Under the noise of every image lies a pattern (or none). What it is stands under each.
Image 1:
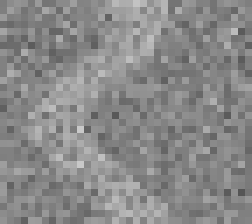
a wavy band
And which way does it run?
top to bottom
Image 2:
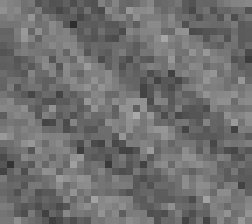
diagonal stripes
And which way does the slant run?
top left to bottom right
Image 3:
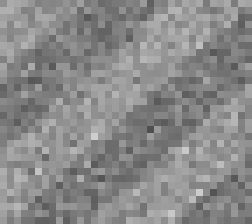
diagonal stripes
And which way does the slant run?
bottom left to top right
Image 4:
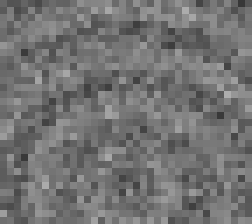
rings round one point
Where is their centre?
bottom middle
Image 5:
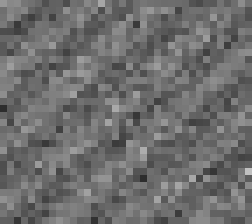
diagonal stripes
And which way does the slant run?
bottom left to top right
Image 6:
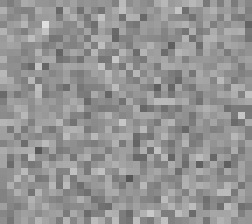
only noise
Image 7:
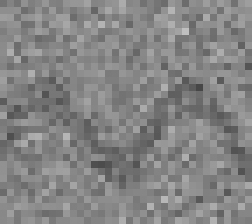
a wavy band
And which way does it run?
left to right
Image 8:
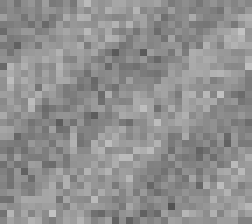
diagonal stripes
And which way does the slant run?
bottom left to top right
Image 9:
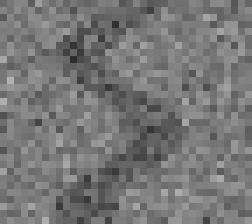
a wavy band
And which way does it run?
top to bottom
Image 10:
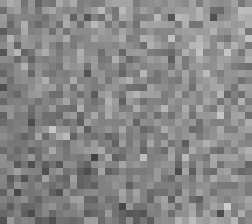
a smooth slope
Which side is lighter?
top right
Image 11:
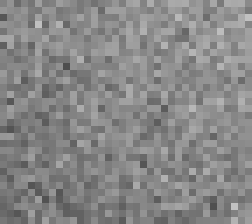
a smooth slope
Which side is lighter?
top right
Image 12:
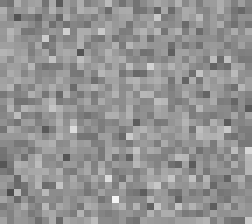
only noise
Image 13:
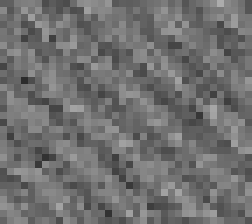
diagonal stripes
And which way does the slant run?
top left to bottom right
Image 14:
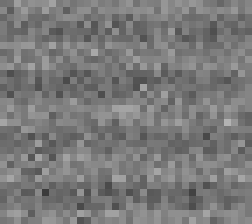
horizontal stripes
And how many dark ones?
4
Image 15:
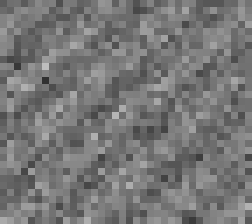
diagonal stripes
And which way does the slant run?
bottom left to top right
